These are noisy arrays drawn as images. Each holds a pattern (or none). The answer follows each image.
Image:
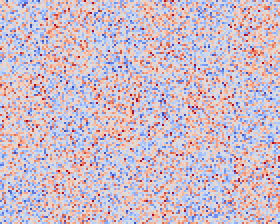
a checkerboard
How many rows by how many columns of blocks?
3 by 6
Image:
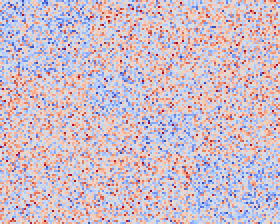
blocks along the diagonal
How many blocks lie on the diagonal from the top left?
4
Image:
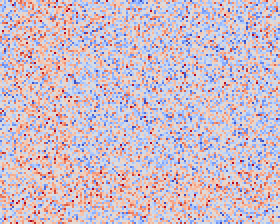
bands of rows crossing bands of columns
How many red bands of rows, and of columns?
1 and 1
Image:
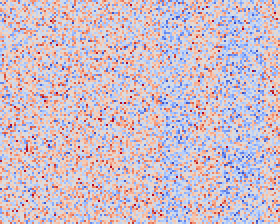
bands of columns
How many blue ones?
2
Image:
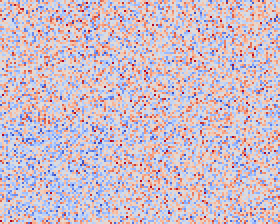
one block
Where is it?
bottom left
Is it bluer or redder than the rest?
bluer
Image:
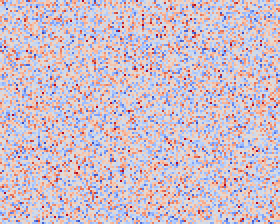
only noise
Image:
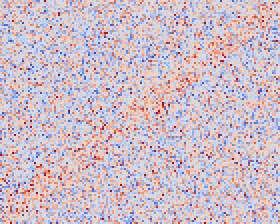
a diagonal band
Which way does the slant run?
bottom left to top right
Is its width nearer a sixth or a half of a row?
a sixth
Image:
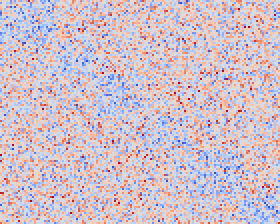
blocks along the diagonal
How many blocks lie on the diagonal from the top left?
6
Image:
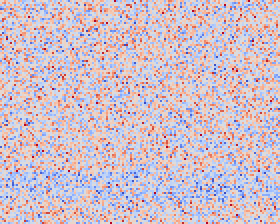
one band of rows
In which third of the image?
bottom
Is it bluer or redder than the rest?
bluer
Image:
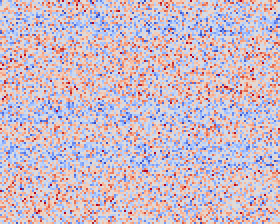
bands of rows
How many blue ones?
3
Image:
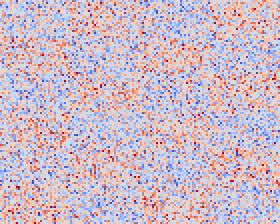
a checkerboard
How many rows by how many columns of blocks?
6 by 4
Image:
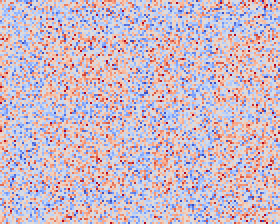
bands of rows crossing bands of columns
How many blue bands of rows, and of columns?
3 and 3
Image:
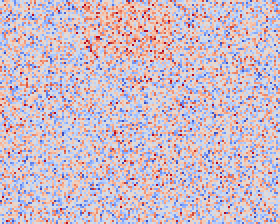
one block
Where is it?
top middle
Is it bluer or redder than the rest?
redder
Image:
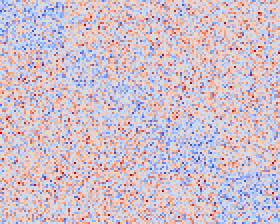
blocks along the diagonal
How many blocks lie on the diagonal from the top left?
5
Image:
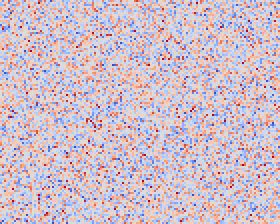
only noise
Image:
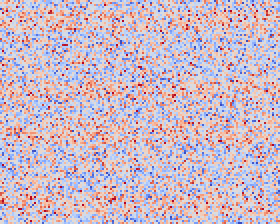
bands of rows
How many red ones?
4
